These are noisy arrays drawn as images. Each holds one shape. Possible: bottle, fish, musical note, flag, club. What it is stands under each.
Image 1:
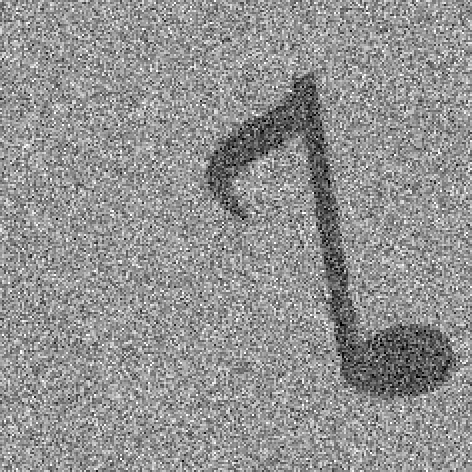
dark musical note
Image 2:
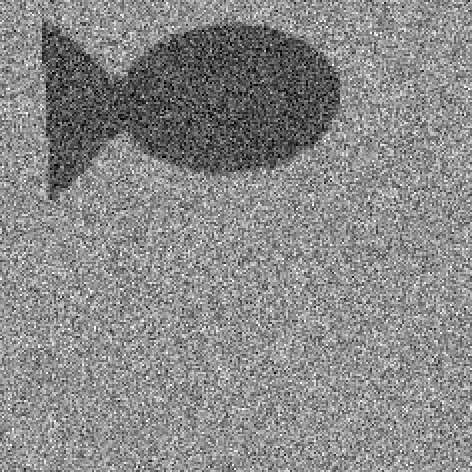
dark fish
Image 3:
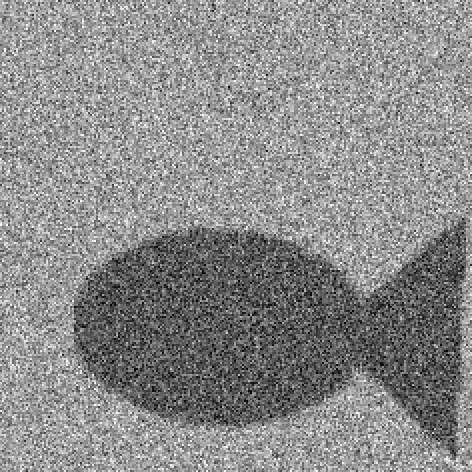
dark fish
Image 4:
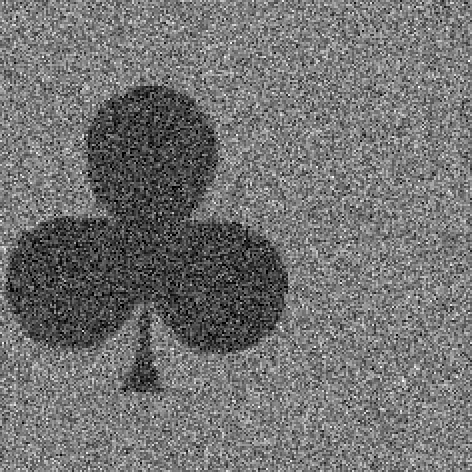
dark club
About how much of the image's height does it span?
two thirds
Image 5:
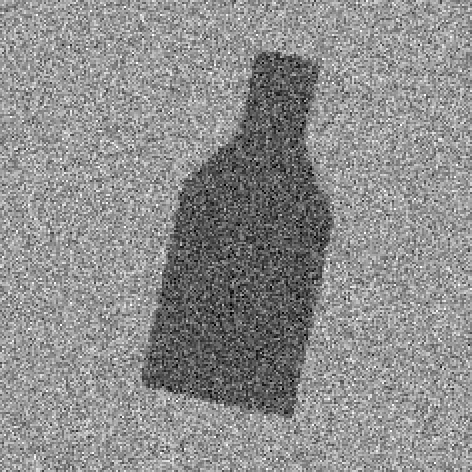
dark bottle
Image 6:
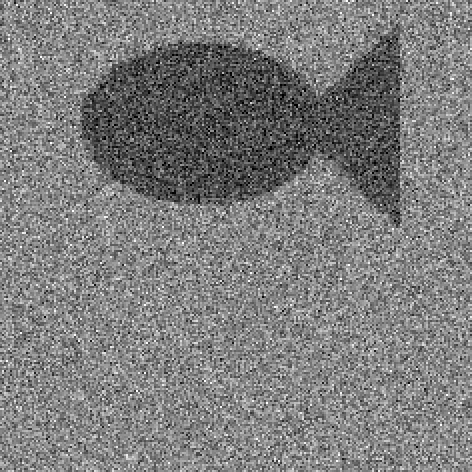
dark fish
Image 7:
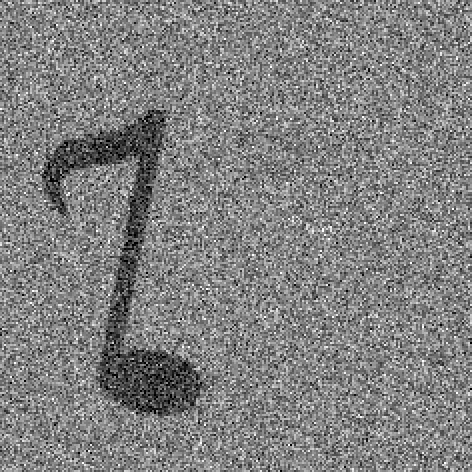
dark musical note
